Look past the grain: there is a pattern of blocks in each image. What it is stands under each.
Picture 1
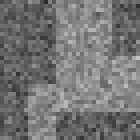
no symmetry
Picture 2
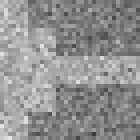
top and bottom mirror each other
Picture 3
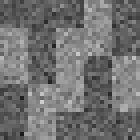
the same after a half turn
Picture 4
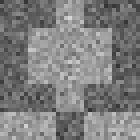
left and right mirror each other
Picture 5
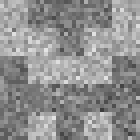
left and right mirror each other
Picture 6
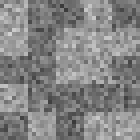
mirrored about the diagonal from the bottom left
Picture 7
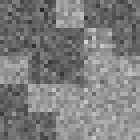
mirrored about the diagonal from the top left
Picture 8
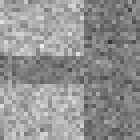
top and bottom mirror each other
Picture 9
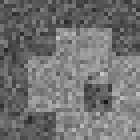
mirrored about the diagonal from the top left
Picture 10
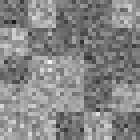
mirrored about the diagonal from the bottom left
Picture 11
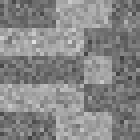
top and bottom mirror each other
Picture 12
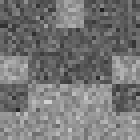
left and right mirror each other
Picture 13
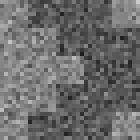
top and bottom mirror each other
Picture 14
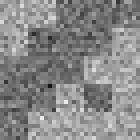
mirrored about the diagonal from the top left
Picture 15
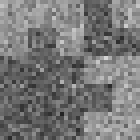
mirrored about the diagonal from the bottom left
